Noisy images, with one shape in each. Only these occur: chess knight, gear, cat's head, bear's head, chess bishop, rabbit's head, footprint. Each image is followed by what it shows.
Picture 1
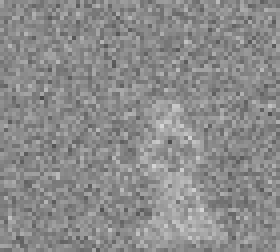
chess bishop
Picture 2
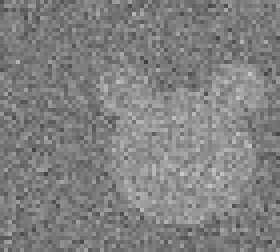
bear's head
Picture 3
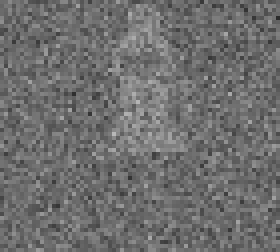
chess bishop
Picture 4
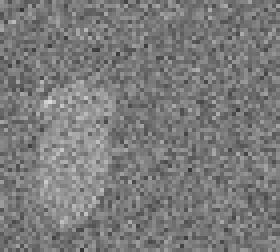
footprint
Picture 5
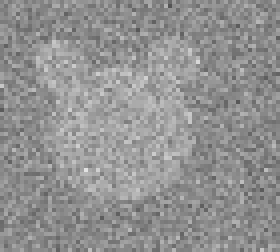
bear's head
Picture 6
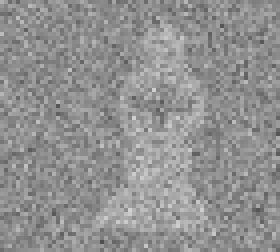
chess bishop
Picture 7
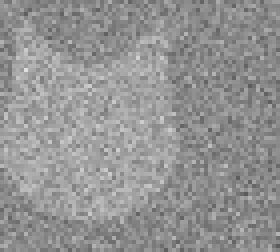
cat's head
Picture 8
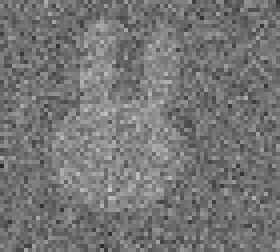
rabbit's head
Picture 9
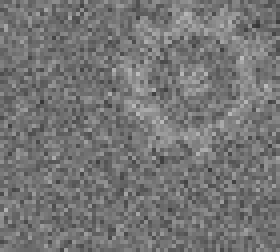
gear
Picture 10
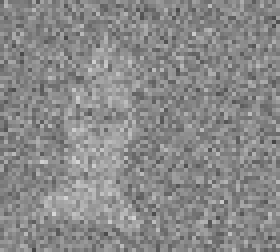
chess bishop
